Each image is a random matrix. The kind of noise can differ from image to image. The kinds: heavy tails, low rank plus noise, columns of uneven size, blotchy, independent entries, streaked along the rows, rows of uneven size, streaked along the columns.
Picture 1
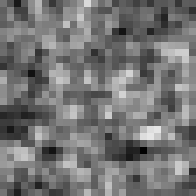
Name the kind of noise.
blotchy
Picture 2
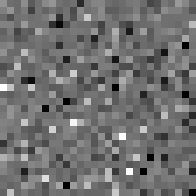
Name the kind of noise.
heavy tails
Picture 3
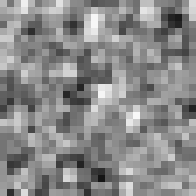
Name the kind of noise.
blotchy
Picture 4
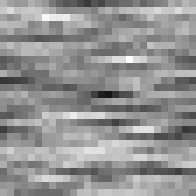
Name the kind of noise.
streaked along the rows
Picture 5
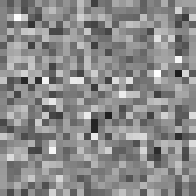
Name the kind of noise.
low rank plus noise
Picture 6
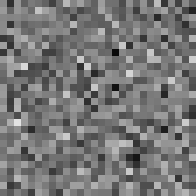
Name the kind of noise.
independent entries
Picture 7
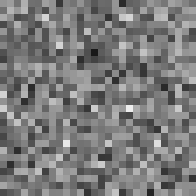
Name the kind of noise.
independent entries
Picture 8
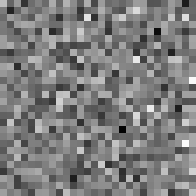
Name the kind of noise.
independent entries
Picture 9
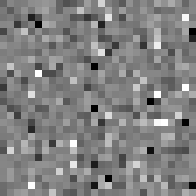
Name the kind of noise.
heavy tails
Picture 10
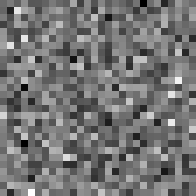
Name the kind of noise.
independent entries
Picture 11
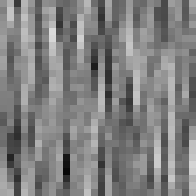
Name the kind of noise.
streaked along the columns
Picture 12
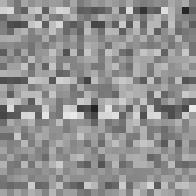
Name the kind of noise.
rows of uneven size
